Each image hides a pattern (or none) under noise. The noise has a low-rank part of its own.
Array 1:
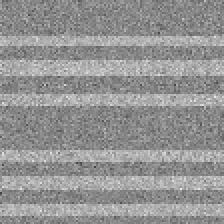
bands of rows
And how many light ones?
6
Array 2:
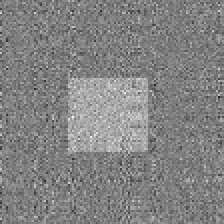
one block
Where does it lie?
centre
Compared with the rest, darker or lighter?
lighter
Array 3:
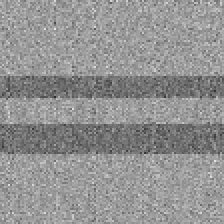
bands of rows
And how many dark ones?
2
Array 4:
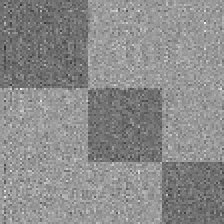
blocks along the diagonal
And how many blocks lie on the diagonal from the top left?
3
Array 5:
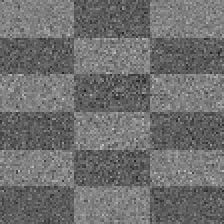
a checkerboard
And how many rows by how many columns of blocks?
6 by 3
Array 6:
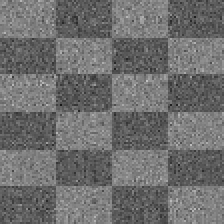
a checkerboard
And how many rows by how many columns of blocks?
6 by 4
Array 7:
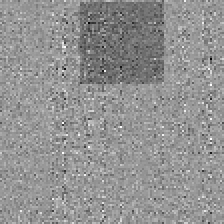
one block
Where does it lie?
top middle
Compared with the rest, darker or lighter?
darker
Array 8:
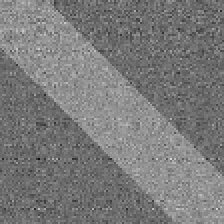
a diagonal band
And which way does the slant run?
top left to bottom right
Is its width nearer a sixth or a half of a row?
a half
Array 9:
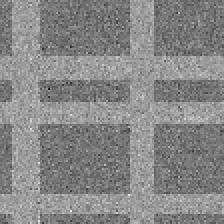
bands of rows crossing bands of columns
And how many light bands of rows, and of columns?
3 and 2
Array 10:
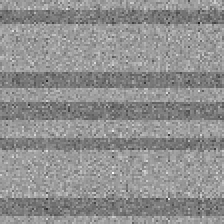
bands of rows
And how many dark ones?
5
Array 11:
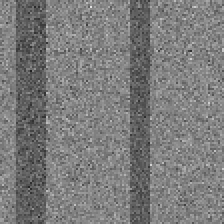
bands of columns
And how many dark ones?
2
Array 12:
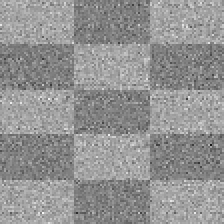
a checkerboard
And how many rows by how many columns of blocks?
5 by 3
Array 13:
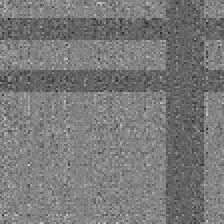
bands of rows crossing bands of columns
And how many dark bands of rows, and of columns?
2 and 1
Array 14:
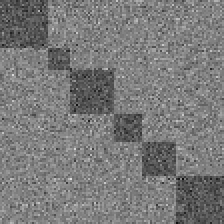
blocks along the diagonal
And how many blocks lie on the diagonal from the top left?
6
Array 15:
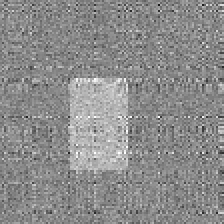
one block
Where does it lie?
centre
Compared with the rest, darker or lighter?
lighter
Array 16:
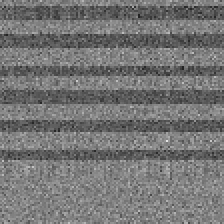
bands of rows
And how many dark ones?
6
